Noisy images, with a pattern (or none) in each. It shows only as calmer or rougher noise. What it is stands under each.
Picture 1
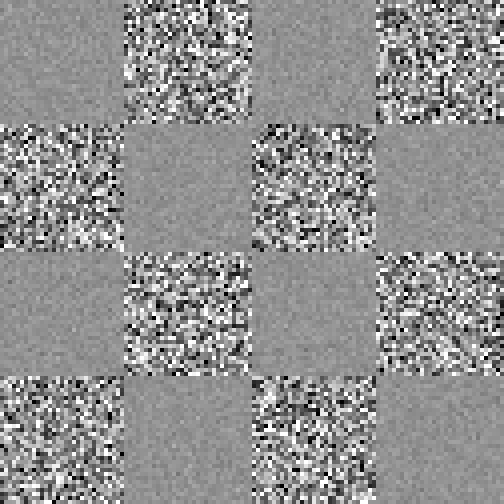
a checkerboard
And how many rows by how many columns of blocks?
4 by 4
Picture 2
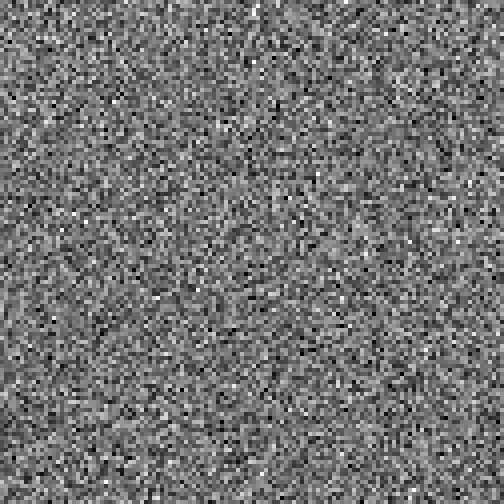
only noise
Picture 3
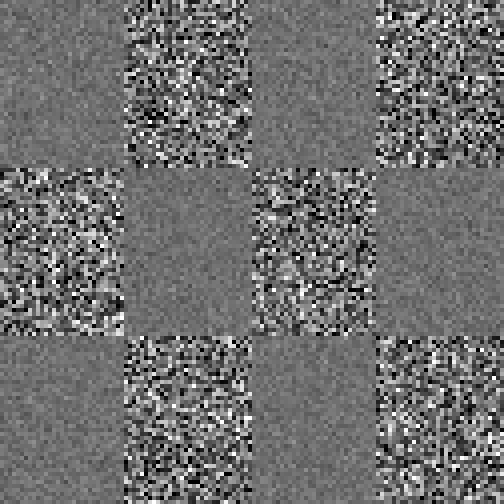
a checkerboard
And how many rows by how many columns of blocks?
3 by 4
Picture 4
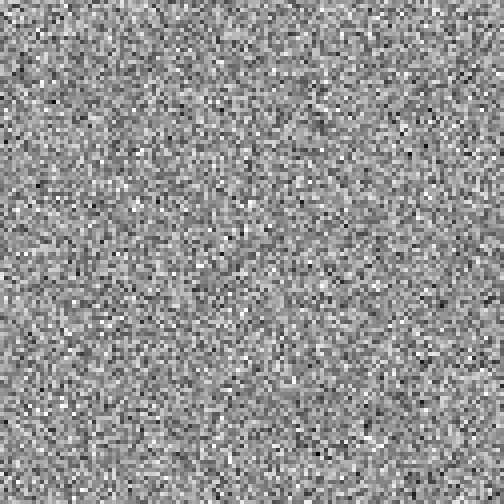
only noise
